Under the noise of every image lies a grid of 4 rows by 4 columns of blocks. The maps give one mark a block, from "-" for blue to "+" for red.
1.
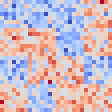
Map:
- - - +
+ + - +
- + + -
+ - + +
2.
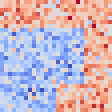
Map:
+ + + +
- - - +
- - - +
- - + +
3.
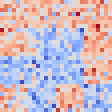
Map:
+ + + +
+ - - +
- - - +
+ - + -
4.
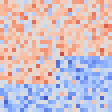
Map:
+ + + +
+ + + +
+ + - -
- - - -
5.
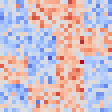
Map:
- + + -
- - + +
+ - + -
- + + -
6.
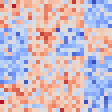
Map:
+ + + -
- + - +
- + + -
+ + + -
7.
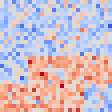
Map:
- - - -
- - - -
- + + +
+ + + -
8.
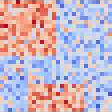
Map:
+ + - -
+ + - -
- - - -
- + + -
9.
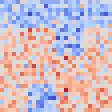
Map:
- - - -
+ + - +
+ + + +
+ - + +
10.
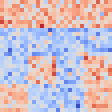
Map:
+ + + +
- - - -
- + - +
+ - - +
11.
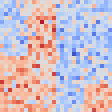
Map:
- + - -
- + - -
+ + - -
+ + - +
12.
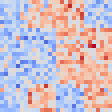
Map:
- + + -
- - + +
- - + +
- + - +
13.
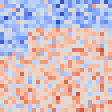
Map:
- - - -
- + + +
+ + + +
+ + + +
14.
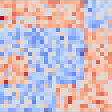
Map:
+ + + -
- - - +
+ - - +
- - + +
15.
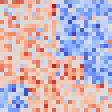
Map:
+ + - -
+ + - -
+ + + -
- + + +
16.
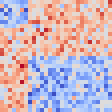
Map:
- + + +
+ + + +
+ - - -
+ - - -
